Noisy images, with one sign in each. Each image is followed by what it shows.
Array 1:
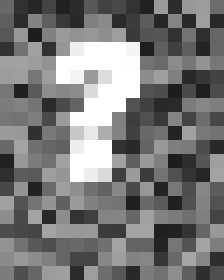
light question mark
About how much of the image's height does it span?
half
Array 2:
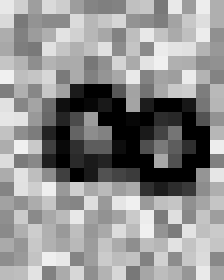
dark infinity sign
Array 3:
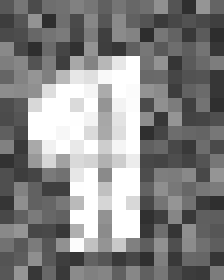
light pilcrow
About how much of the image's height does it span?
two thirds
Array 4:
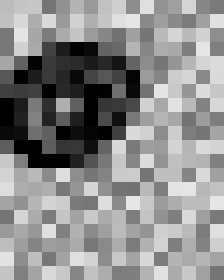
dark at sign
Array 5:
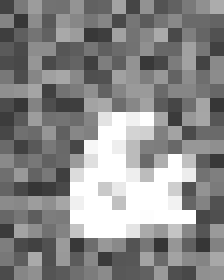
light ampersand
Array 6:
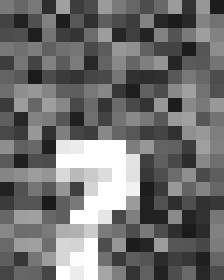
light question mark
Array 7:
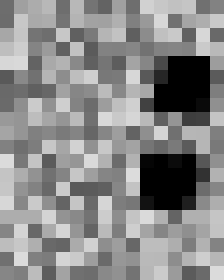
dark colon
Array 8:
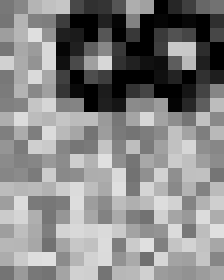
dark infinity sign
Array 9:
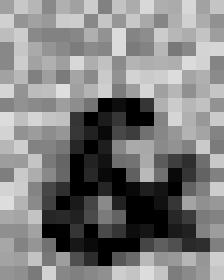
dark ampersand
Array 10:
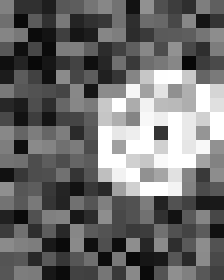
light at sign
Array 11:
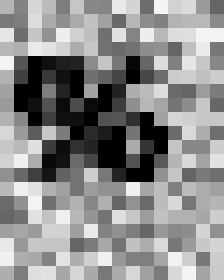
dark percent sign
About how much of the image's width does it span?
two thirds
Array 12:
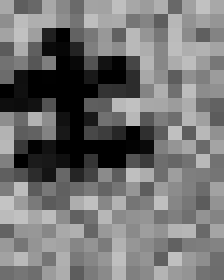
dark plus-minus sign
